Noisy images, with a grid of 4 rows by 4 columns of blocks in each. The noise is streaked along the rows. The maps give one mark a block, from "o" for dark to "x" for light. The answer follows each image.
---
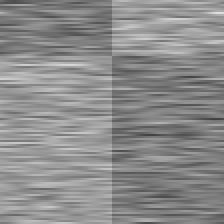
o o x x
x x o o
x x o o
x x o o
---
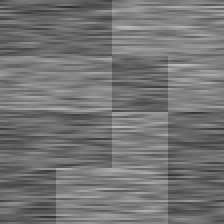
o o x x
x x o x
o o x o
o x x o
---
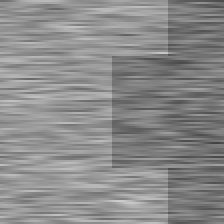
x x x o
x x o o
x x o o
x x x o
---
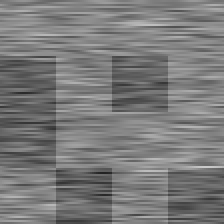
x x x x
o x o x
o x x x
x o x o
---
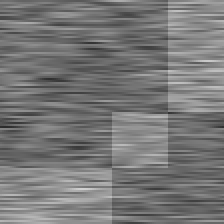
o o o x
o o o x
o o x o
x x o o
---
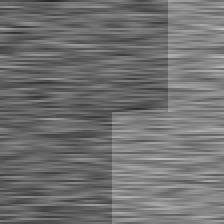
o o o x
o o o x
o o x x
o o x x
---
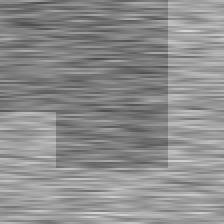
o o o x
o o o x
x o o x
x x x x
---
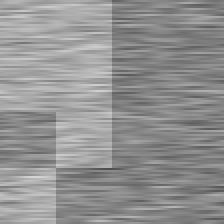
x x o o
x x o o
o x o o
x o o o
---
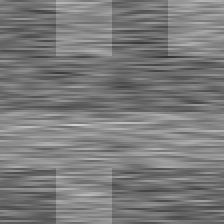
o x o x
o o o o
x x x x
o x o o
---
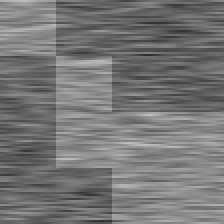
x o o o
o x o o
o x x x
o o x x
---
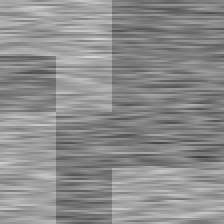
x x o o
o x o o
x o o o
x o x x
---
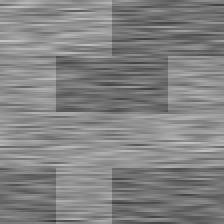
x x o o
x o o x
x x x x
o x o o
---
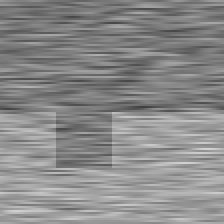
o o o o
o o o o
x o x x
x x x x
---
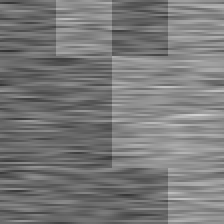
o x o x
o o x x
o o x x
o o o x
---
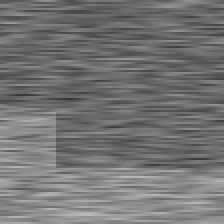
o o o o
o o o o
x o o o
x x x x
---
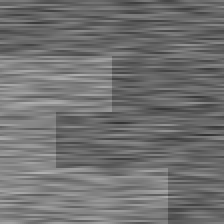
o o o o
x x o o
x o o o
x x x o
